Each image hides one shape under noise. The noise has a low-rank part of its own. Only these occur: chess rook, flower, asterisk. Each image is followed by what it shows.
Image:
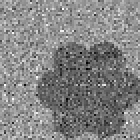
flower
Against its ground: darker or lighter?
darker
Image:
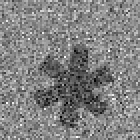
asterisk
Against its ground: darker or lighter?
darker
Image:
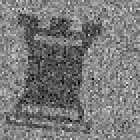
chess rook
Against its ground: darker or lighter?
darker
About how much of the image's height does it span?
nearly all
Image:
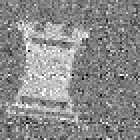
chess rook
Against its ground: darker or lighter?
lighter
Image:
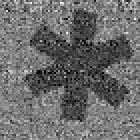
asterisk
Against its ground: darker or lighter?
darker
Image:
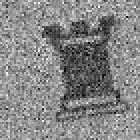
chess rook
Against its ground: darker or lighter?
darker
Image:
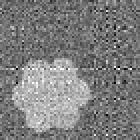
flower
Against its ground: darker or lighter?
lighter
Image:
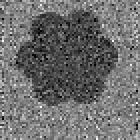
flower
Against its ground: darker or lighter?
darker
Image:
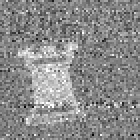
chess rook
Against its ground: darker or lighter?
lighter
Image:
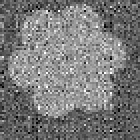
flower
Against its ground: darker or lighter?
lighter
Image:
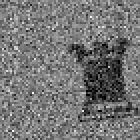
chess rook
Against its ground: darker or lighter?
darker
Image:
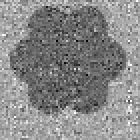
flower
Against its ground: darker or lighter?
darker
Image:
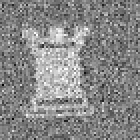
chess rook
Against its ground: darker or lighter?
lighter
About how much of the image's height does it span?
two thirds
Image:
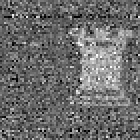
chess rook
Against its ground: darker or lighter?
lighter
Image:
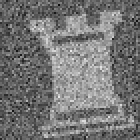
chess rook
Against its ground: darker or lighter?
lighter
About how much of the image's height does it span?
nearly all
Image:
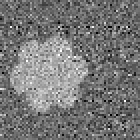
flower
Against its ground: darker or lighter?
lighter
